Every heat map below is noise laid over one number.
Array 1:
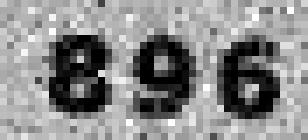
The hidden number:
896
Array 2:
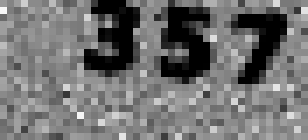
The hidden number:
357
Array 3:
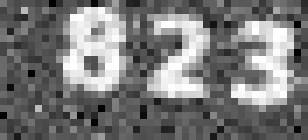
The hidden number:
823
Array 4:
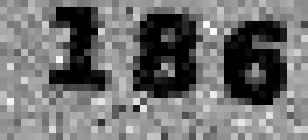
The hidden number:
186
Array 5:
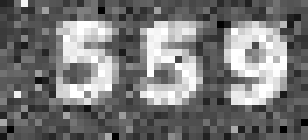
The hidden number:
559
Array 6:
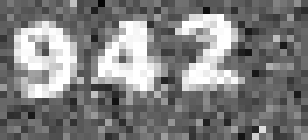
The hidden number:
942
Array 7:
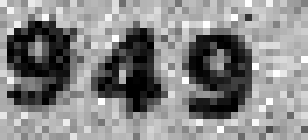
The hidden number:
949
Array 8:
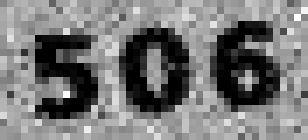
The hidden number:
506
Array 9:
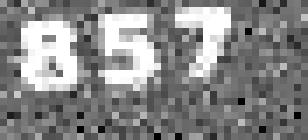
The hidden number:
857
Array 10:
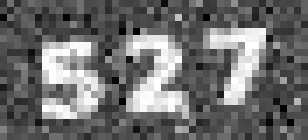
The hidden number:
527
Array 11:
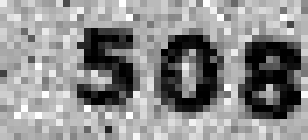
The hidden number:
508
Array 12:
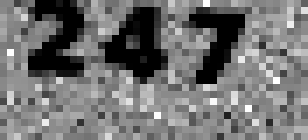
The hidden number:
247
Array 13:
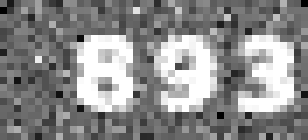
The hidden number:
893
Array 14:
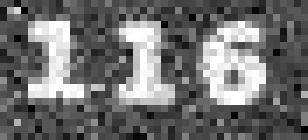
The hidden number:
116
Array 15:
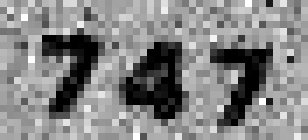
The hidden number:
747
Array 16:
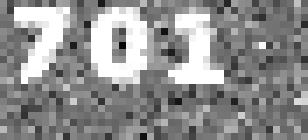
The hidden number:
701
